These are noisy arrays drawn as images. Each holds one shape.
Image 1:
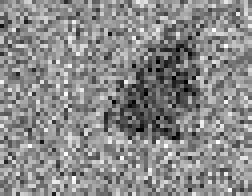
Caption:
dark chess knight
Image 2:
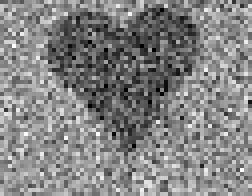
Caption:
dark heart
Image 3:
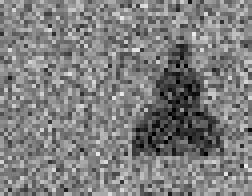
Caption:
dark chess pawn
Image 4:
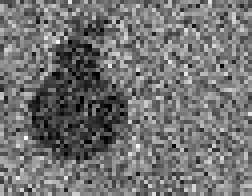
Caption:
dark pear
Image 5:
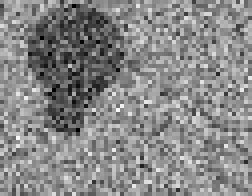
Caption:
dark light bulb
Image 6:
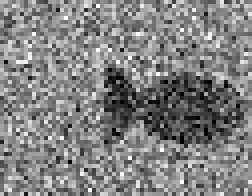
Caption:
dark fish
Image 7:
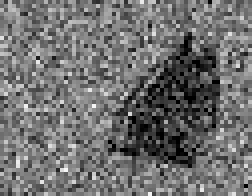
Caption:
dark chess knight
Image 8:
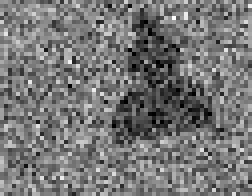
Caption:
dark chess pawn
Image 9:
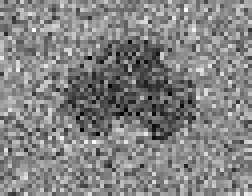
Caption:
dark car
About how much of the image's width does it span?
half
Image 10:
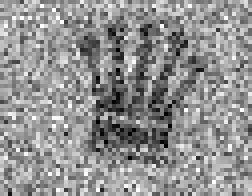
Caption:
dark chess queen
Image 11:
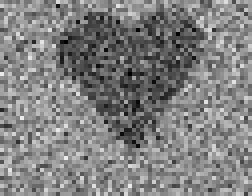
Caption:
dark heart
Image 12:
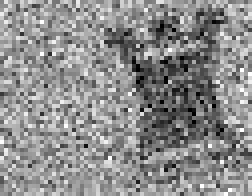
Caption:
dark chess rook
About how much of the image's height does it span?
nearly all
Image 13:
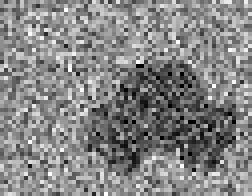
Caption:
dark car
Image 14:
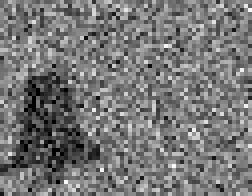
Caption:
dark bell
